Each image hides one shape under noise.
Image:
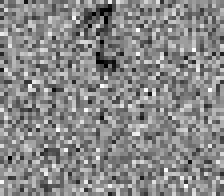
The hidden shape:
musical note
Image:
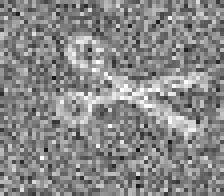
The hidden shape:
pair of scissors
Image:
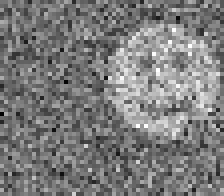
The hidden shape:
smiling face
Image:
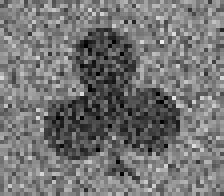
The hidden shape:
club
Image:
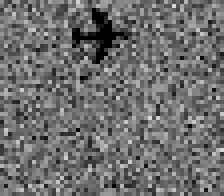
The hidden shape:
airplane
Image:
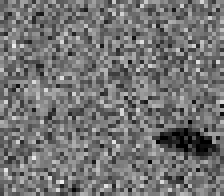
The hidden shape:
umbrella
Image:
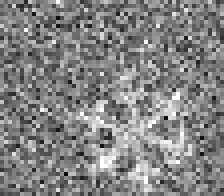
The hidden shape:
snowflake
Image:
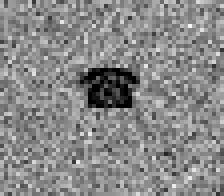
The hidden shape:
telephone
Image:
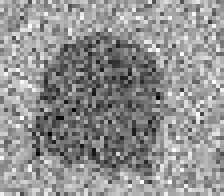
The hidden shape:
ghost
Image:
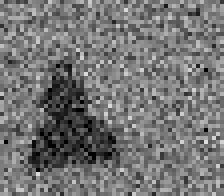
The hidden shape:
chess pawn
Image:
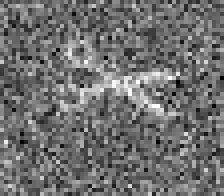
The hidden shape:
pair of scissors
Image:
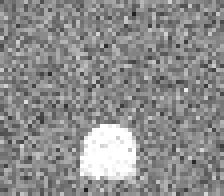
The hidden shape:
ghost
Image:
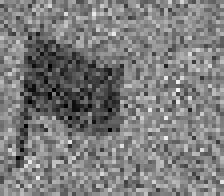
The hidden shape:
flag
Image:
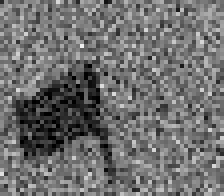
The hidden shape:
flag
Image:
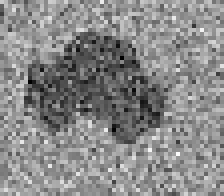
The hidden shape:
car
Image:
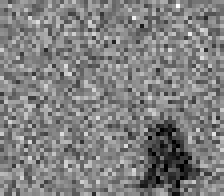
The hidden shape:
bell
